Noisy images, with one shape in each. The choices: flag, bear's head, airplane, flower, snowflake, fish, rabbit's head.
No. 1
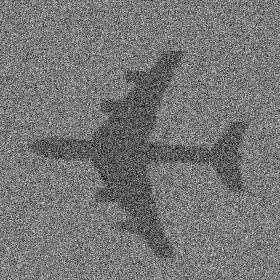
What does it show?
dark airplane
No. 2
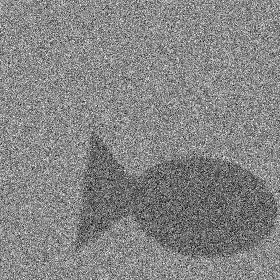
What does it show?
dark fish
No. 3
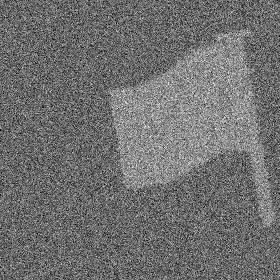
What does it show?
light flag
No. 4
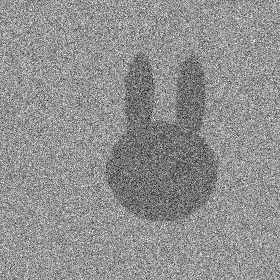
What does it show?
dark rabbit's head
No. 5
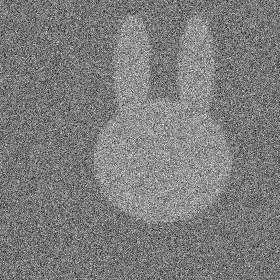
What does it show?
light rabbit's head
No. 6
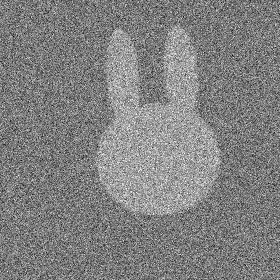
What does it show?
light rabbit's head
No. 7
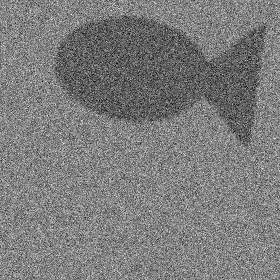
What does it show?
dark fish
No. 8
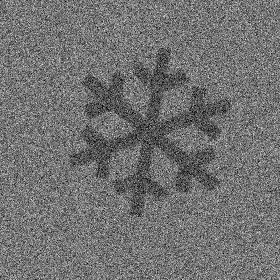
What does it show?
dark snowflake
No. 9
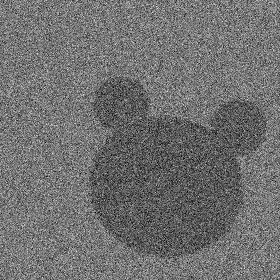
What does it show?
dark bear's head
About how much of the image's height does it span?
two thirds
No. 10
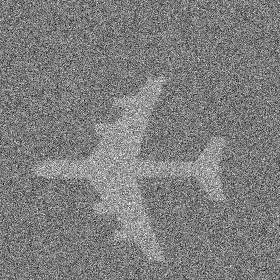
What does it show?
light airplane
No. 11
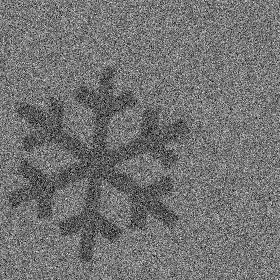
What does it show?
dark snowflake
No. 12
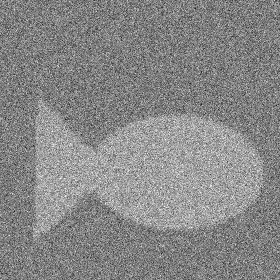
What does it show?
light fish
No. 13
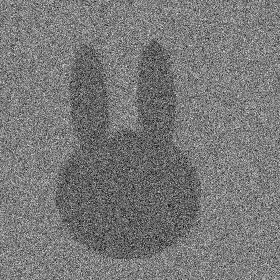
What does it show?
dark rabbit's head
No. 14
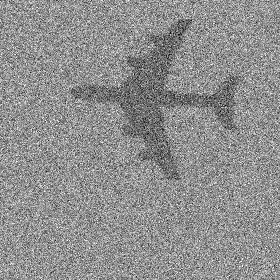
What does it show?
dark airplane
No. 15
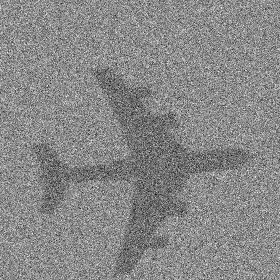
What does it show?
dark airplane
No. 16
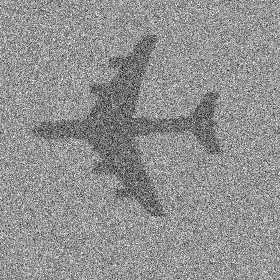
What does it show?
dark airplane
